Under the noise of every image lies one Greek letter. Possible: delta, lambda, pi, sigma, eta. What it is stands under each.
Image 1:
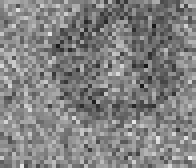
sigma
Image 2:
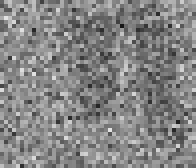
eta
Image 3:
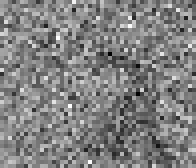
lambda
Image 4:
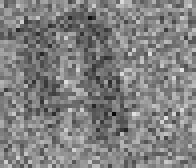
eta
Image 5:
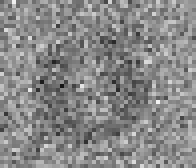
sigma
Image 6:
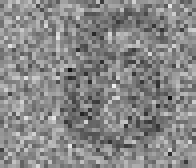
delta
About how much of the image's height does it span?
nearly all
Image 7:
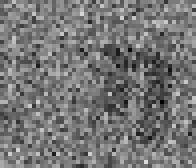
eta
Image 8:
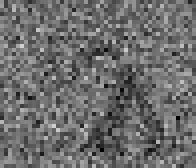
lambda
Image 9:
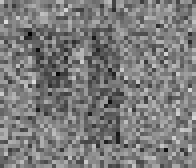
eta
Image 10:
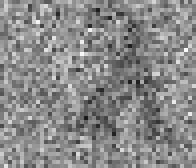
lambda
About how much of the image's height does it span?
nearly all
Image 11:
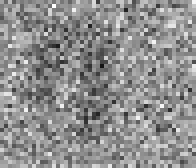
eta
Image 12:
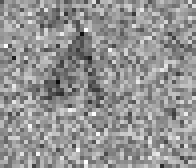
lambda
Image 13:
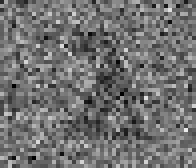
lambda
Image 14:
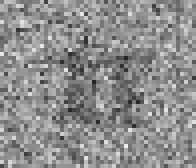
pi
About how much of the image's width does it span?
half
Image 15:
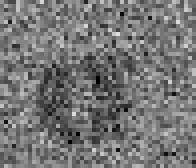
sigma
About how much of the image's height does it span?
half
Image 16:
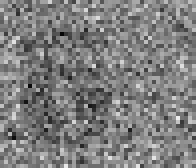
delta
